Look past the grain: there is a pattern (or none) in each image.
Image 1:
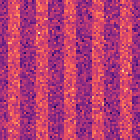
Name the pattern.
vertical stripes
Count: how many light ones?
5
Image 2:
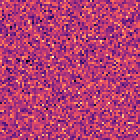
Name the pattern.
only noise
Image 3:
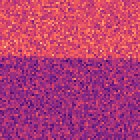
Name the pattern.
a sharp edge
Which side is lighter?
top
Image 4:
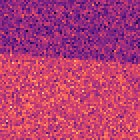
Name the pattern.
a sharp edge
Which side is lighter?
bottom
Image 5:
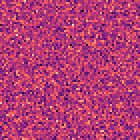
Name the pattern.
only noise
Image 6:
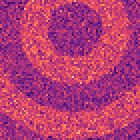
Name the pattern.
rings round one point
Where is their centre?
top middle
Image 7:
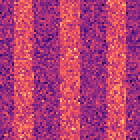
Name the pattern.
vertical stripes
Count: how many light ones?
3
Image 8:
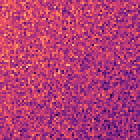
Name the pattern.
a smooth slope
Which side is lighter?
top left
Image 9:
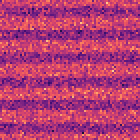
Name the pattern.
horizontal stripes
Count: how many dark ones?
6
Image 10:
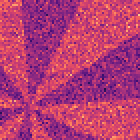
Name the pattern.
spokes from one point
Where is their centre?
bottom left
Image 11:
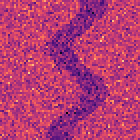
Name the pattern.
a wavy band
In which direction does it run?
top to bottom
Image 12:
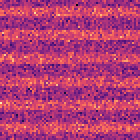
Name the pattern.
horizontal stripes
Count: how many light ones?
6
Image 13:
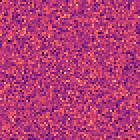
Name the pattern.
only noise
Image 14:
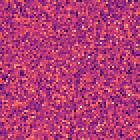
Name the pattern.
only noise
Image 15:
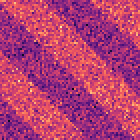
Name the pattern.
diagonal stripes
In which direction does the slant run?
top left to bottom right
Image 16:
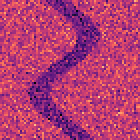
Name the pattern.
a wavy band
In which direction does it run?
top to bottom
